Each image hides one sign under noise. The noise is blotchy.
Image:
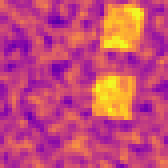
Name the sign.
colon
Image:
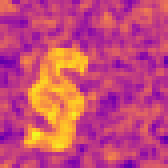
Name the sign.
section sign
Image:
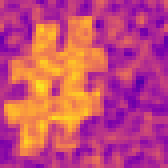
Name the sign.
hash sign
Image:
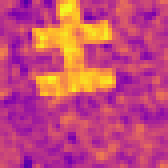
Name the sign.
plus-minus sign
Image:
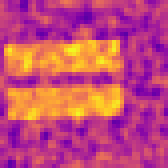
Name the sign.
equals sign
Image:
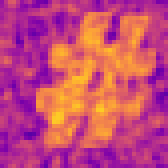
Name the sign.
hash sign
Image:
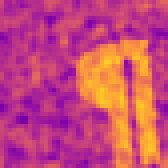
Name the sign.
pilcrow
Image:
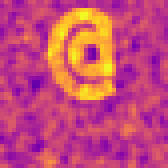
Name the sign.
at sign
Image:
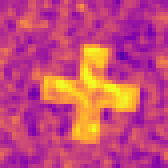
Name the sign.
plus sign
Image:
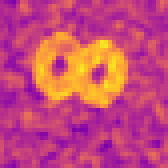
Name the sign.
infinity sign
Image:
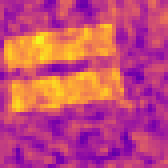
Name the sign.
equals sign
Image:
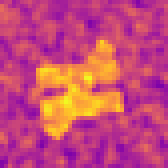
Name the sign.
not-equal sign
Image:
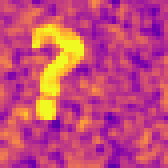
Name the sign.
question mark
